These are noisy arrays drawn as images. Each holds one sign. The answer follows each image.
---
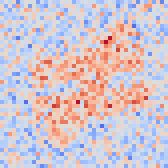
not-equal sign
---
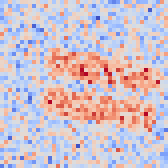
equals sign
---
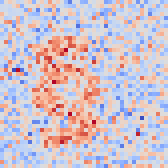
section sign
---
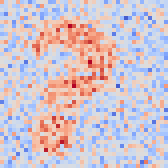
question mark
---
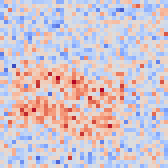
approximately sign
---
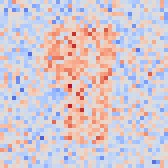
pilcrow
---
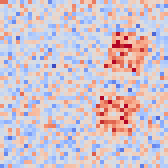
colon
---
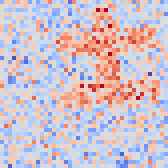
plus-minus sign
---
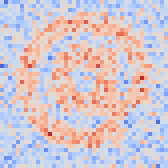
at sign
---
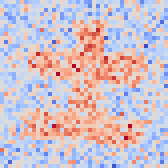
plus-minus sign
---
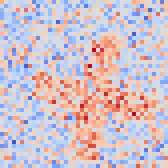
plus sign
